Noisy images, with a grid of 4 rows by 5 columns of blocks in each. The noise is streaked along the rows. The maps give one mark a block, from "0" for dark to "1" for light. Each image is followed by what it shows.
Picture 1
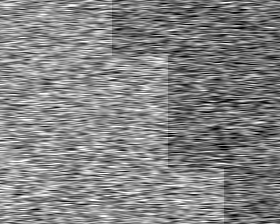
11000
11100
11100
11110
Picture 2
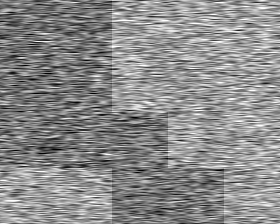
00111
00111
00011
11001
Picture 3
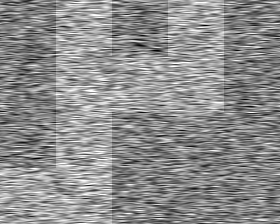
01010
01110
01000
11000
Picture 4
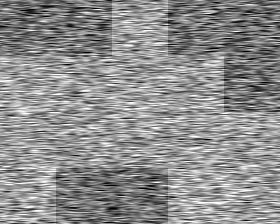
00100
11110
11111
10011
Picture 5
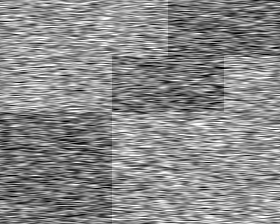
11100
11001
00111
00111
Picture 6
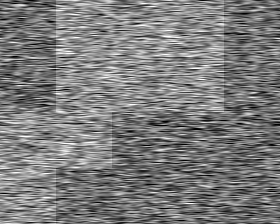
01110
01110
11000
10000
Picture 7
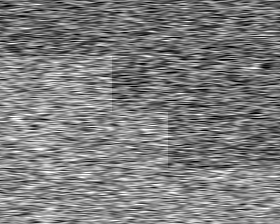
00000
11000
11100
11111
